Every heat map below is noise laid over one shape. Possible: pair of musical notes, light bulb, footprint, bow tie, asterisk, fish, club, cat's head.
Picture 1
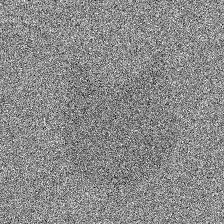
cat's head
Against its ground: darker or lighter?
darker
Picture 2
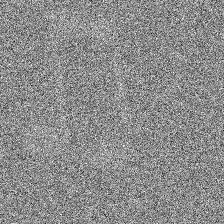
pair of musical notes
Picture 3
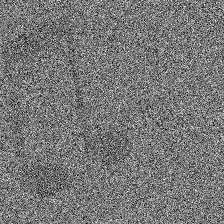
pair of musical notes
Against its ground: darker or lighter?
darker
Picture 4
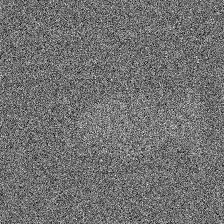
fish
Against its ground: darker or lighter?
lighter
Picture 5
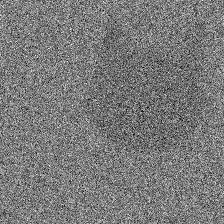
cat's head
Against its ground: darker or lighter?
darker
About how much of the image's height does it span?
two thirds
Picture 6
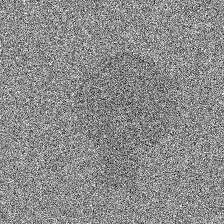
light bulb
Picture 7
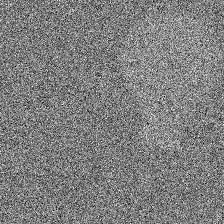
light bulb
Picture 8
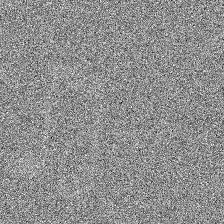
pair of musical notes
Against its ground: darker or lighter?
lighter
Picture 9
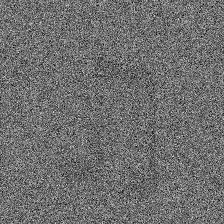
pair of musical notes
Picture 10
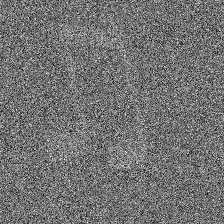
pair of musical notes
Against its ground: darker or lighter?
lighter
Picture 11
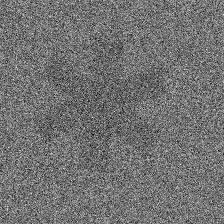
asterisk
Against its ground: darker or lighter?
darker
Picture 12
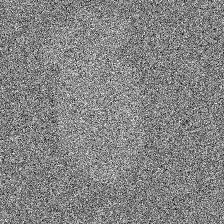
footprint
